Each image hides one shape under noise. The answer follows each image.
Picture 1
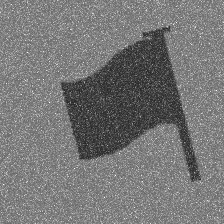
flag
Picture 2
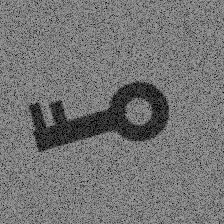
key
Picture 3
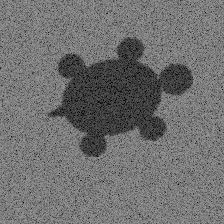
turtle
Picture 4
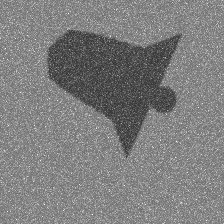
bell
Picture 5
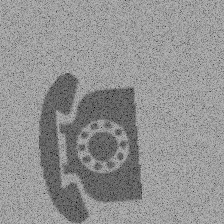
telephone
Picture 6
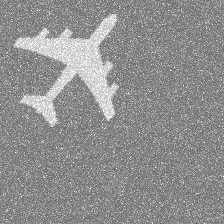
airplane
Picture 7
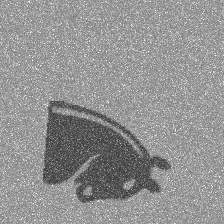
chess knight
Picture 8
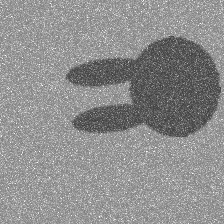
rabbit's head
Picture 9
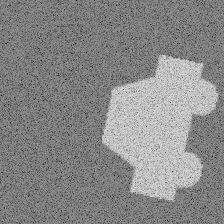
car
